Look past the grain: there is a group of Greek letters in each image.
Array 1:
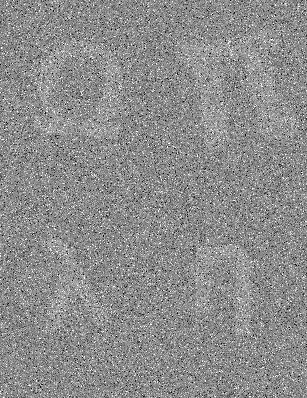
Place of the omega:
top left
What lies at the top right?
pi
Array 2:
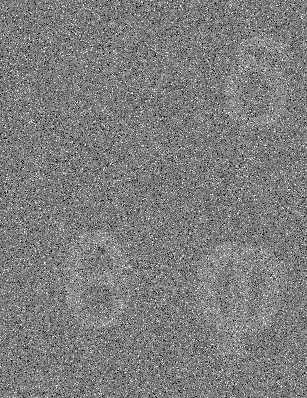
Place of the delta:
top right
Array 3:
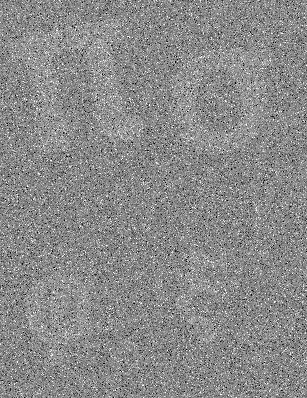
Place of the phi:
bottom left
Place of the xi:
bottom right
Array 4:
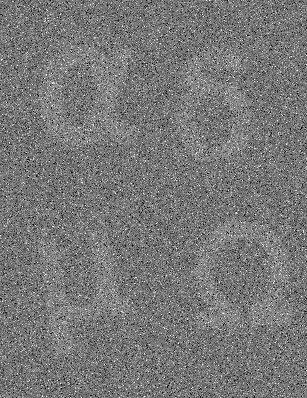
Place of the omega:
bottom right
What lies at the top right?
delta
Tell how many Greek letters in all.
4
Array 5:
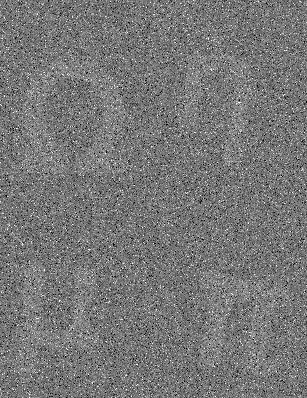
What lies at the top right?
eta
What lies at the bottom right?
pi
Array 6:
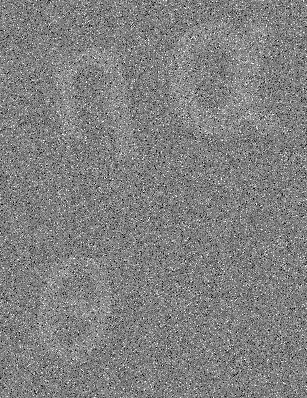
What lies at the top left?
eta
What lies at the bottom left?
theta
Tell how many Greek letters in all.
3
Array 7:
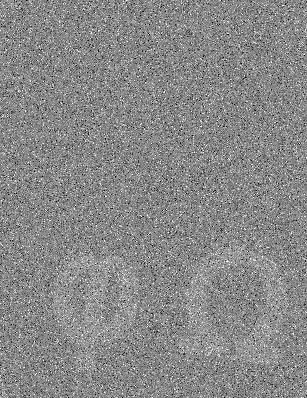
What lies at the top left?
nothing
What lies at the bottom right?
omega
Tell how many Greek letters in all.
2
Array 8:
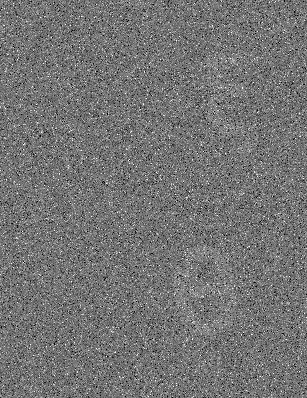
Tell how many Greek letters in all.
2
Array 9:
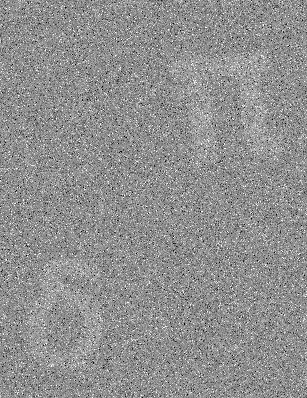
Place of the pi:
top right
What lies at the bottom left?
delta
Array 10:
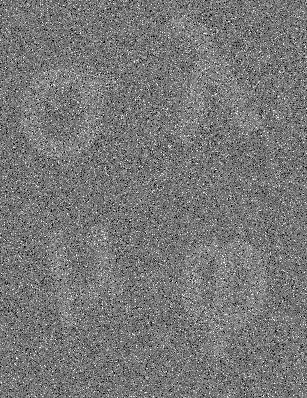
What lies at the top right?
lambda
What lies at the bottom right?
phi
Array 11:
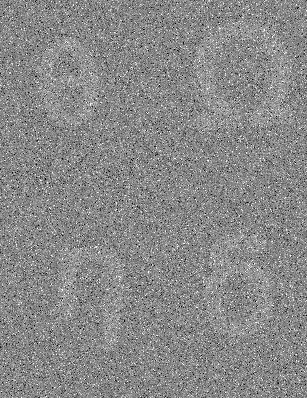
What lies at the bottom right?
delta
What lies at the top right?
omega
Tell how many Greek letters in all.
4
